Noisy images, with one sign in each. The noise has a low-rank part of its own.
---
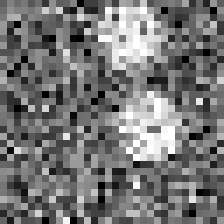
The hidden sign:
colon
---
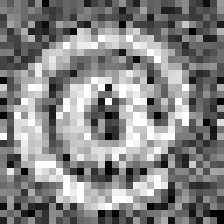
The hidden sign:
at sign
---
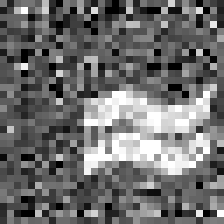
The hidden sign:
approximately sign
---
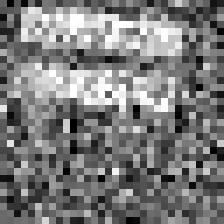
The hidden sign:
equals sign
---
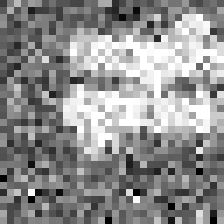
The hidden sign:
not-equal sign
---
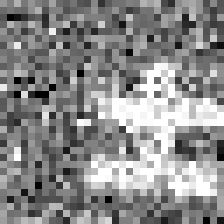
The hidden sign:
plus-minus sign
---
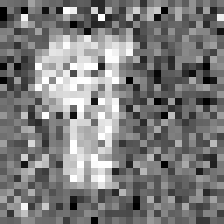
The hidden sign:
pilcrow
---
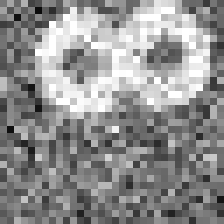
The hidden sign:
infinity sign
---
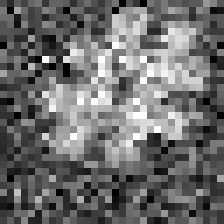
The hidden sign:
hash sign
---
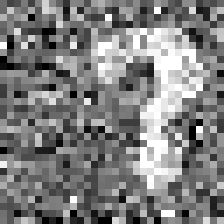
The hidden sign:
question mark
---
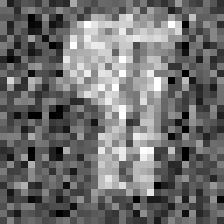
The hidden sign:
pilcrow
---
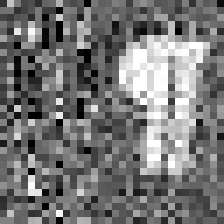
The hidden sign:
pilcrow
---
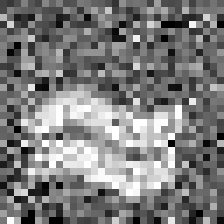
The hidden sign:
approximately sign
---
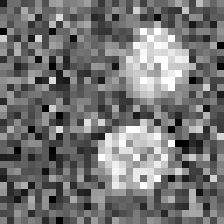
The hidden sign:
colon
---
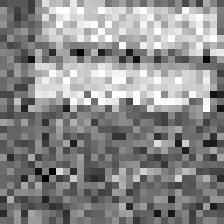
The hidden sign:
equals sign
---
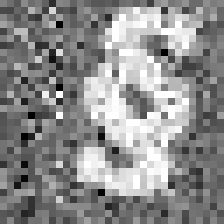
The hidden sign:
section sign
